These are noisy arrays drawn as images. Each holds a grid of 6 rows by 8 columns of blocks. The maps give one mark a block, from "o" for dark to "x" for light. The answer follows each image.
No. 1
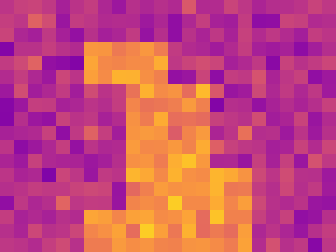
o o o o o o o o
o o x x o o o o
o o o x x o o o
o o o x x o o o
o o o x x x o o
o o x x x x o o
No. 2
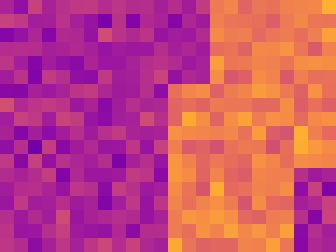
o o o o o x x x
o o o o o x x x
o o o o x x x x
o o o o x x x x
o o o o x x x o
o o o o x x x o
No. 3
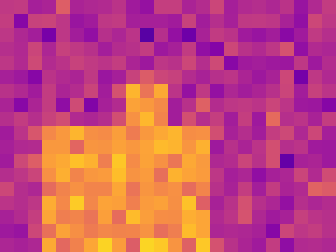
o o o o o o o o
o o o o o o o o
o o o x o o o o
o x x x x o o o
o x x x x o o o
o x x x x o o o
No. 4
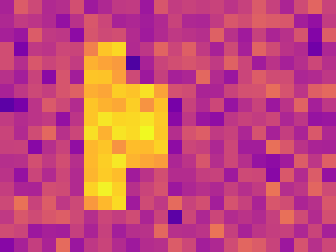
o o o o o o o o
o o x o o o o o
o o x x o o o o
o o x x o o o o
o o x o o o o o
o o o o o o o o
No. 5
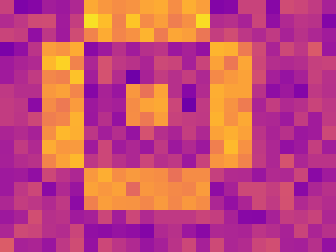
o o x x x o o o
o x o o o x o o
o x o x o x o o
o x o o o x o o
o o x x x o o o
o o o o o o o o
